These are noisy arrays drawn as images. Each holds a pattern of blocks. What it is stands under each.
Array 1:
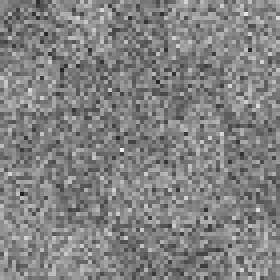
mirrored about the diagonal from the top left
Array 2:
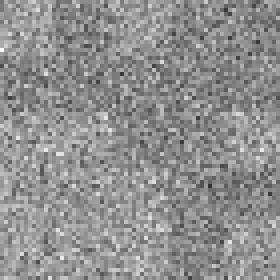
mirrored about the diagonal from the bottom left
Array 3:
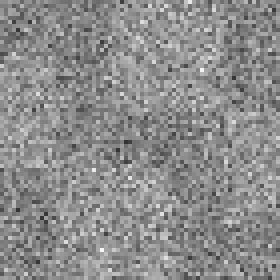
the same after a half turn
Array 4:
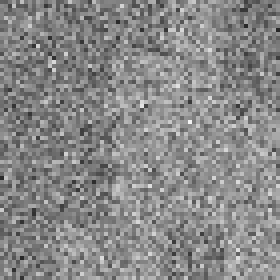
no symmetry
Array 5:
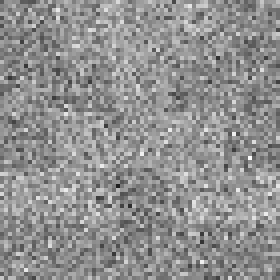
left and right mirror each other
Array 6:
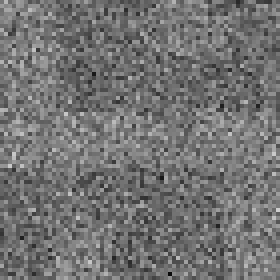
the same after a half turn
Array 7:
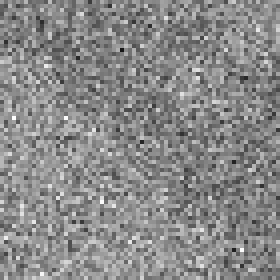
mirrored about the diagonal from the bottom left
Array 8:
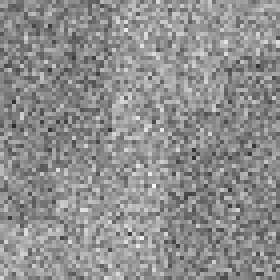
the same after a half turn
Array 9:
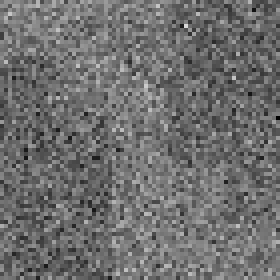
the same after a half turn
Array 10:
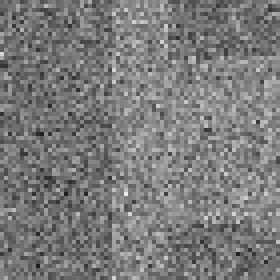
top and bottom mirror each other
